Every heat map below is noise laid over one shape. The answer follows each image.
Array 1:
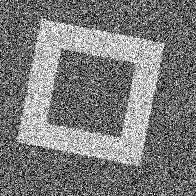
square frame
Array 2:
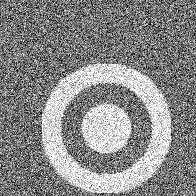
bullseye
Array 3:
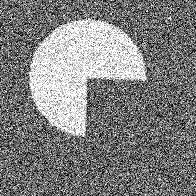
disc with a wedge cut out
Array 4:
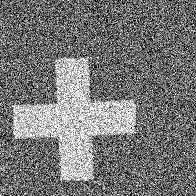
cross
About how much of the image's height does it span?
two thirds
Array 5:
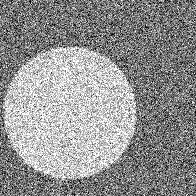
disc
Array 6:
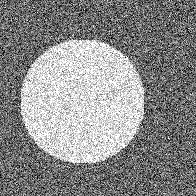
disc
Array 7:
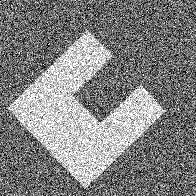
square with a notch
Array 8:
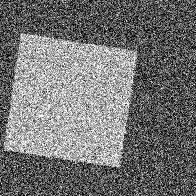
square
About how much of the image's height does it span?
two thirds
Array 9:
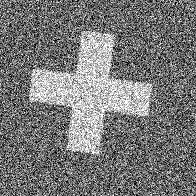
cross
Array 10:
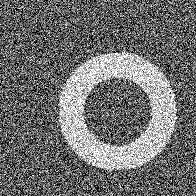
ring
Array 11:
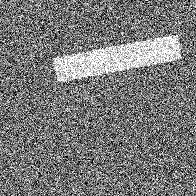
bar
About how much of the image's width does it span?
two thirds
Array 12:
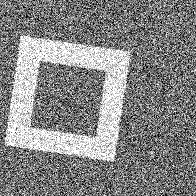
square frame
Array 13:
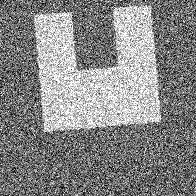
square with a notch
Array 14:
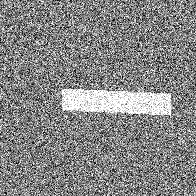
bar
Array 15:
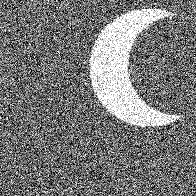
crescent
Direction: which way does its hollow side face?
right
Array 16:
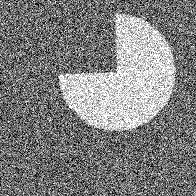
disc with a wedge cut out
